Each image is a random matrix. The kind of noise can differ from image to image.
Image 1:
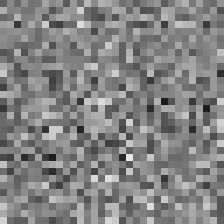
low rank plus noise
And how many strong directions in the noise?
three or four
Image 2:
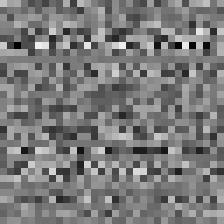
rows of uneven size
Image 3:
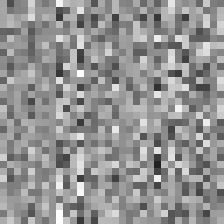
columns of uneven size
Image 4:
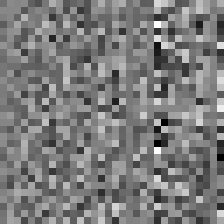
columns of uneven size
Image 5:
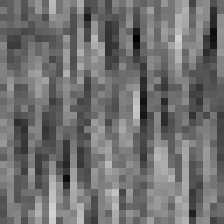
streaked along the columns
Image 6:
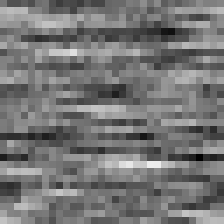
streaked along the rows
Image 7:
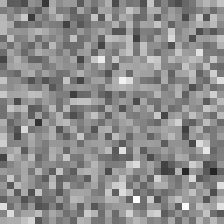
independent entries
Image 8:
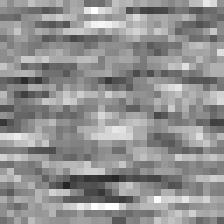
streaked along the rows
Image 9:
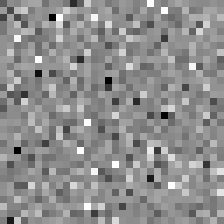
heavy tails
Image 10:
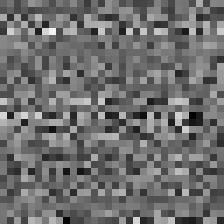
rows of uneven size
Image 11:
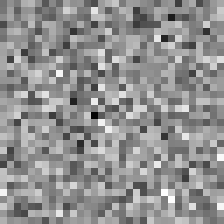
independent entries
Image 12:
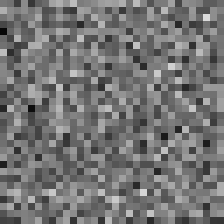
independent entries
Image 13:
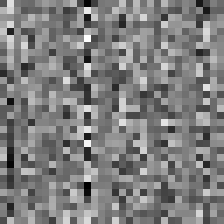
columns of uneven size
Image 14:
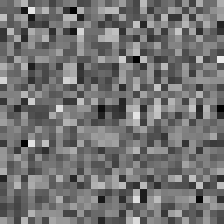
low rank plus noise
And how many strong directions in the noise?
two
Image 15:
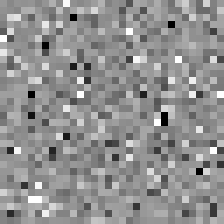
heavy tails
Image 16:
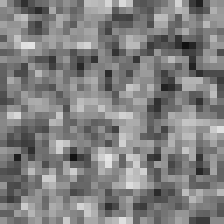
blotchy
